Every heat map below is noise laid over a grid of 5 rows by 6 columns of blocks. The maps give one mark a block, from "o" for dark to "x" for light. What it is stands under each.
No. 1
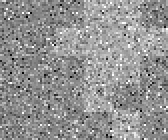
o o o x x o
o o x x x x
o o o x x o
o o o x o o
o o o o x o
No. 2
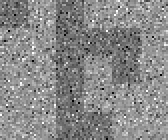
o x o x x x
x x o o o x
x x o x o x
x x o x x x
x x o o x x
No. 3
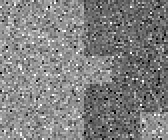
x x x o o o
x x x o o o
x x x x o o
x x x o o o
x x x o o x
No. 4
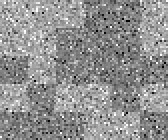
x x x o o x
x x o o o x
o x o o o o
x o x x o x
o o o x x o
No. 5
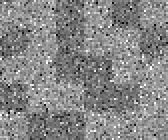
x x o x o x
o x o x x o
x x o o x x
o x x o o x
x o o x x x
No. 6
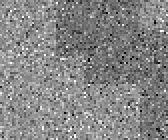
x x o o o x
x x o o o o
x x x o o o
x x x x x o
x x x x x o
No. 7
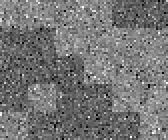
x x x x o o
o o x x x x
o o o x x x
o x o o x x
x o o o o x
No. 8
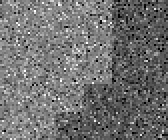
x x x x o o
x x x x o o
x x x x o o
x x x o o o
x x o o o o
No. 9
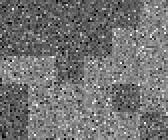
o o o o o x
o o o o x x
x x o x x x
o x x x o x
o x x x x o
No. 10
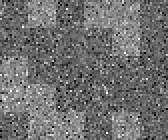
o x o x x o
o o o o x o
x o o o o o
x x o o o o
o x x o x o
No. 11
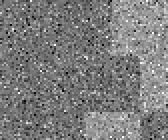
o o o o x x
o o o o x x
o o o o o x
o o o o o x
o o o x x o
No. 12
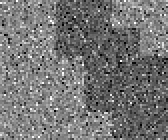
x x o o x x
x x o o o x
x x x o o o
x x x o o o
x x x x o o
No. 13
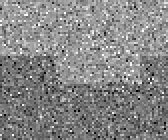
x x x x x x
x x x x x x
o o x x x o
o o o o o o
o o o o o o
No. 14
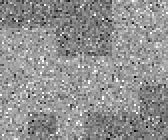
o o o o x x
x x o o x x
x x x x x x
x x x x x o
x o x o o o
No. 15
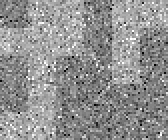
o x x o x x
x x x o x o
o x o o x o
o x o o o o
x x o o o o
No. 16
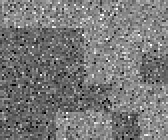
x x x x x x
o o o x x x
o o o x x o
o o o o x x
o o x x o x
